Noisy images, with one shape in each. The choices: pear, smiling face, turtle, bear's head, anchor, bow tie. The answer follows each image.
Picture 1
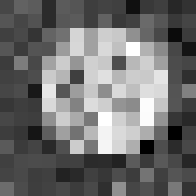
light smiling face
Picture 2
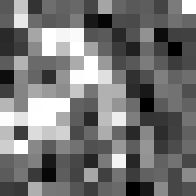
light anchor
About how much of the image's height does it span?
two thirds
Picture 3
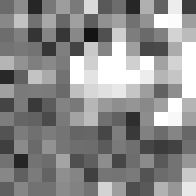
light anchor
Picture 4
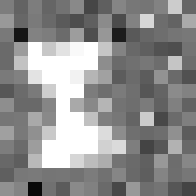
light bow tie
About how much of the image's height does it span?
two thirds
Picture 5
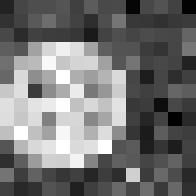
light smiling face
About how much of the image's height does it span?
two thirds
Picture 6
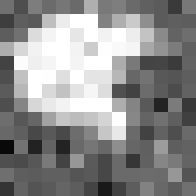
light bear's head
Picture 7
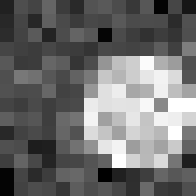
light smiling face
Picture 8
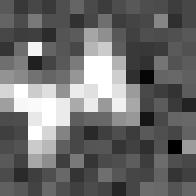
light bow tie
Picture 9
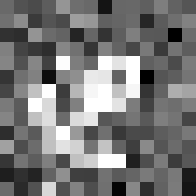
light anchor
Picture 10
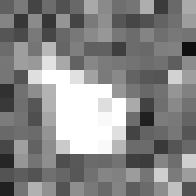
light pear
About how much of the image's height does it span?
half
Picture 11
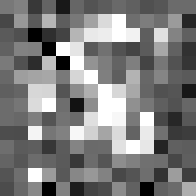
light anchor
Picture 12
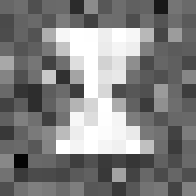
light bow tie
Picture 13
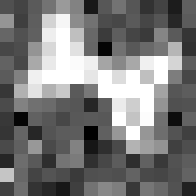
light bow tie
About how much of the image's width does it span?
nearly all
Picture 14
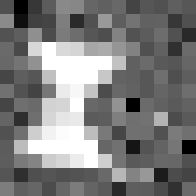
light bow tie
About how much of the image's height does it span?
two thirds
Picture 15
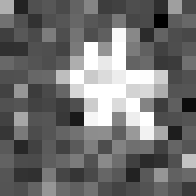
light turtle
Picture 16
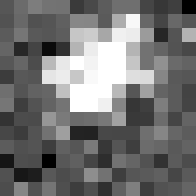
light turtle
